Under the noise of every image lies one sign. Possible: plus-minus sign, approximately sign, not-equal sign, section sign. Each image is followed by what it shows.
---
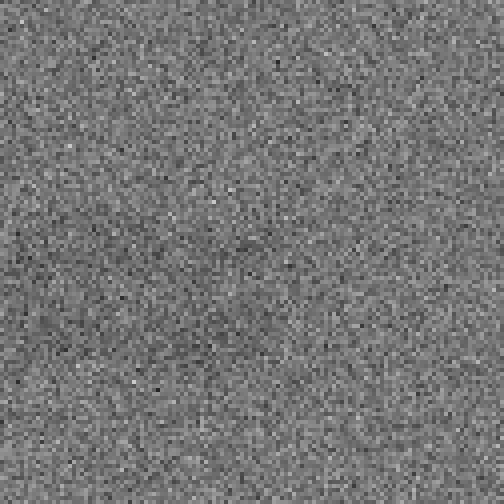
dark approximately sign
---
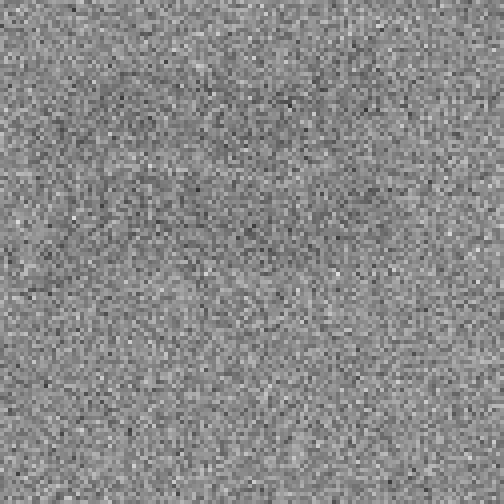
dark approximately sign
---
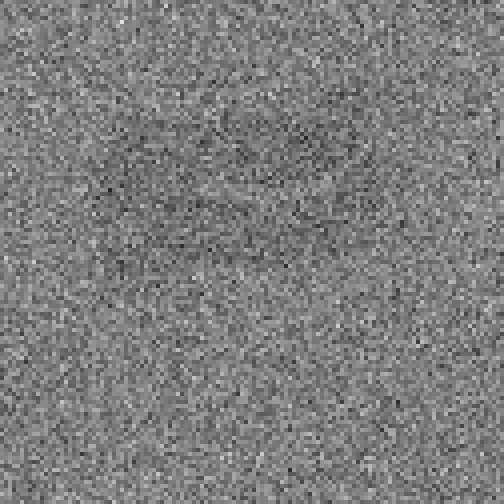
dark approximately sign
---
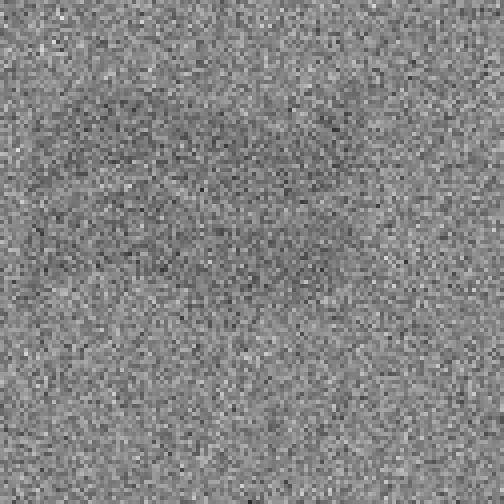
dark approximately sign
